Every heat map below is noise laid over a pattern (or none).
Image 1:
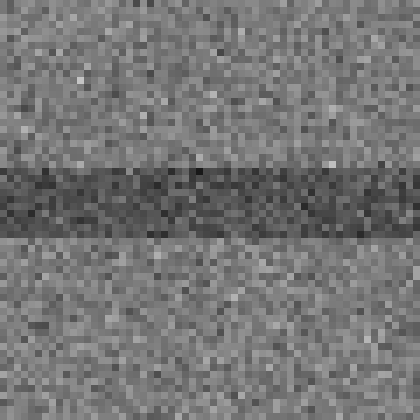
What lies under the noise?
one band of rows
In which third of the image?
middle
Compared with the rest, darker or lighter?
darker
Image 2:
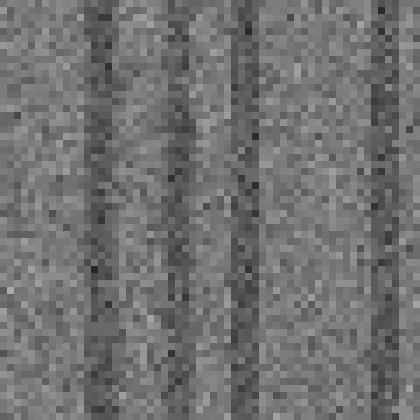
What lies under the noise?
bands of columns
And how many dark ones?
4
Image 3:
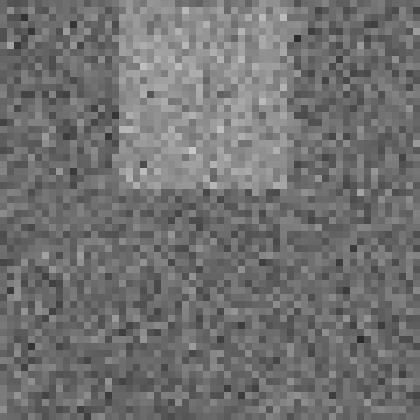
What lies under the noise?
one block
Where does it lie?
top middle
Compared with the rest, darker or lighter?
lighter
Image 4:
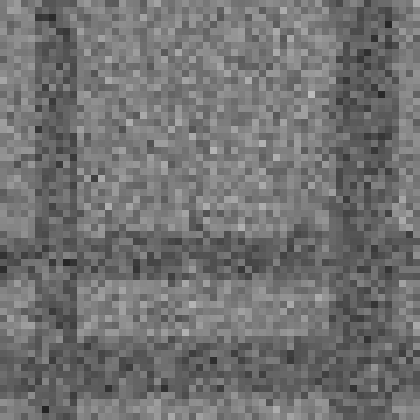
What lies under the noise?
bands of rows crossing bands of columns
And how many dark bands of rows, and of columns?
2 and 2
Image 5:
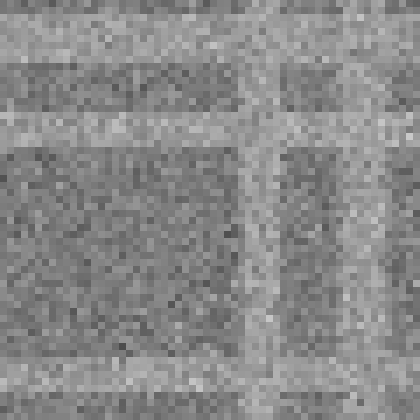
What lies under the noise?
bands of rows crossing bands of columns
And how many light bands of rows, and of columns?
3 and 2
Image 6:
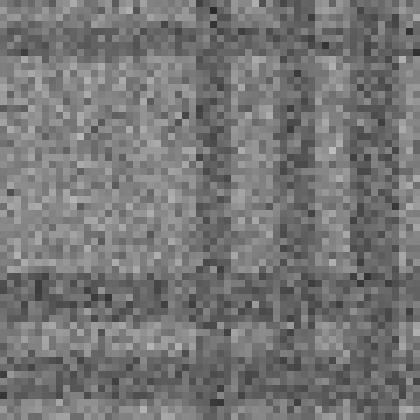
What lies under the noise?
bands of rows crossing bands of columns
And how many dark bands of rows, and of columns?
3 and 3
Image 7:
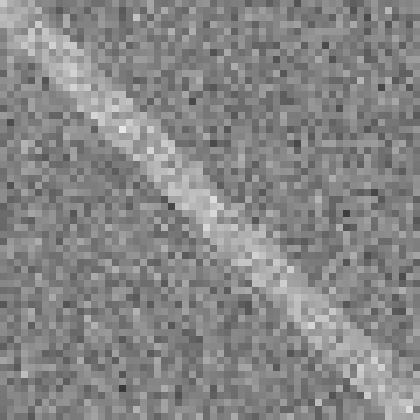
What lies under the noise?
a diagonal band
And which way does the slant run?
top left to bottom right
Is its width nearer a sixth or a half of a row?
a sixth
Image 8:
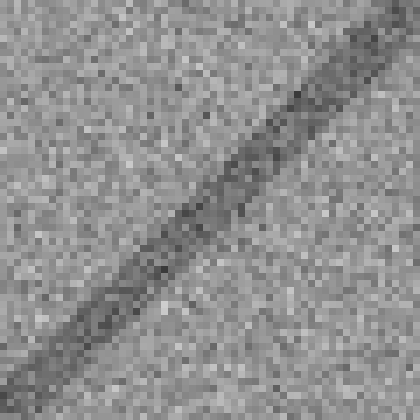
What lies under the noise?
a diagonal band
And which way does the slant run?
bottom left to top right
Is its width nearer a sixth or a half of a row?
a sixth
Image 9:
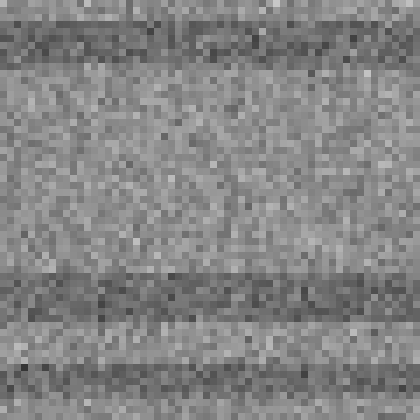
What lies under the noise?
bands of rows
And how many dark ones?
3
